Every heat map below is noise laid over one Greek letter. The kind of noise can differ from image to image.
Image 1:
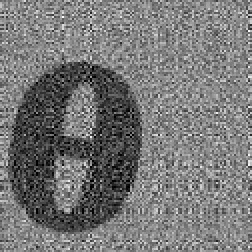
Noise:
low rank plus noise
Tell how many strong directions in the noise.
two
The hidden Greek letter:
theta
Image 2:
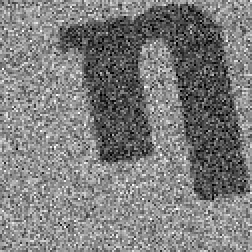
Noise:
independent entries
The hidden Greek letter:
eta
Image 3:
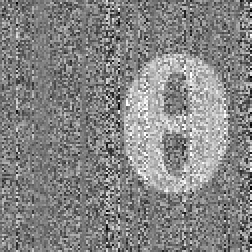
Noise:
columns of uneven size
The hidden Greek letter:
theta
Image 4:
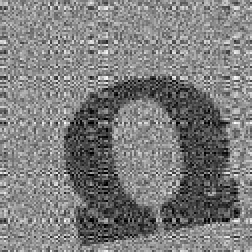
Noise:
low rank plus noise
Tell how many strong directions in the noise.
one
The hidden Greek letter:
omega
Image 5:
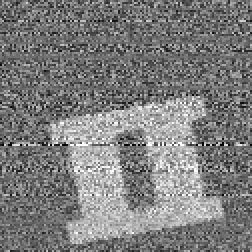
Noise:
rows of uneven size
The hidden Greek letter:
pi
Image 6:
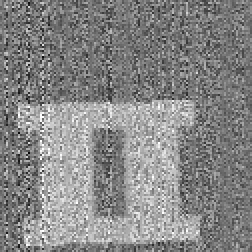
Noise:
columns of uneven size
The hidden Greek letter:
pi
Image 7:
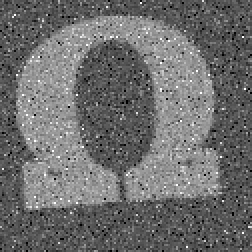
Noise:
heavy tails
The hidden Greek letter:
omega
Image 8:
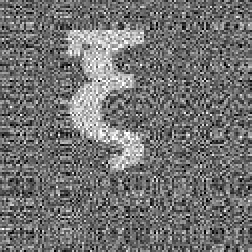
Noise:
low rank plus noise
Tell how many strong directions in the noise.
two
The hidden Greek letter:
xi
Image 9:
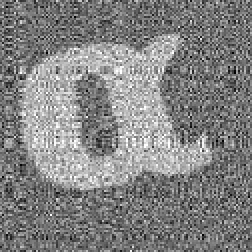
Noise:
low rank plus noise
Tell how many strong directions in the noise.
two
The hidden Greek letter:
alpha
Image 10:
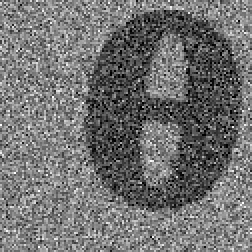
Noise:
independent entries
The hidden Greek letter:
theta
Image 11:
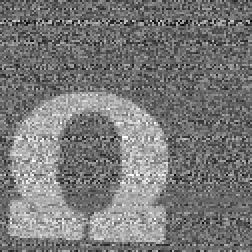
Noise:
rows of uneven size
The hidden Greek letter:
omega
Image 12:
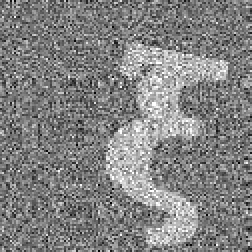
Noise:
low rank plus noise
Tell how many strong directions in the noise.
five to eight
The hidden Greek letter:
xi
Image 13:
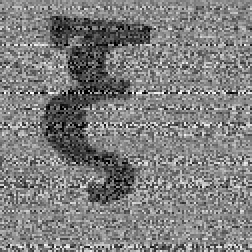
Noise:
rows of uneven size
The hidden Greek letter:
xi
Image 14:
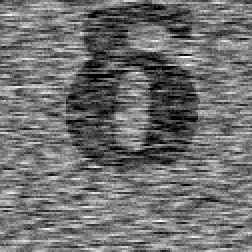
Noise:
streaked along the rows
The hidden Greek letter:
delta
